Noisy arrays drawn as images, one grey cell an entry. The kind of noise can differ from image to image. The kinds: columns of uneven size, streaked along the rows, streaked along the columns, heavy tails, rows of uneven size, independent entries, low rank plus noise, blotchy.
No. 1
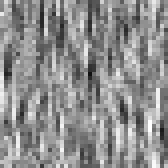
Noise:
streaked along the columns
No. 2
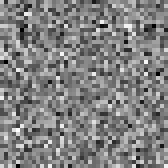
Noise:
low rank plus noise
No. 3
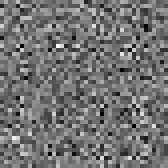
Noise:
low rank plus noise
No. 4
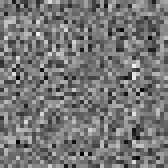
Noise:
low rank plus noise
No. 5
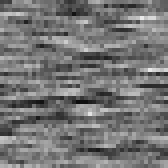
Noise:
streaked along the rows
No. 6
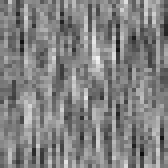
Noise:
streaked along the columns
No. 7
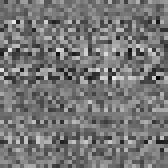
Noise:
rows of uneven size
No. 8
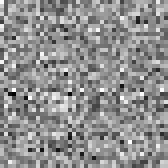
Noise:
low rank plus noise
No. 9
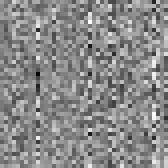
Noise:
columns of uneven size
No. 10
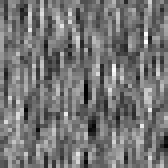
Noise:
streaked along the columns
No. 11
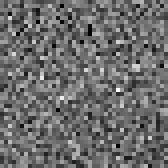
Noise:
independent entries
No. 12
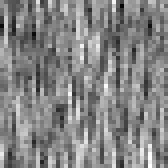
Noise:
streaked along the columns
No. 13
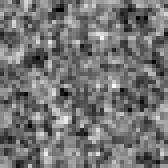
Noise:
blotchy
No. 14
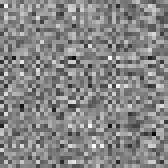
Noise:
low rank plus noise
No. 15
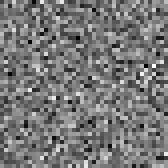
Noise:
independent entries
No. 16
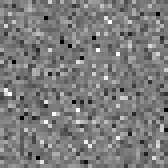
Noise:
heavy tails
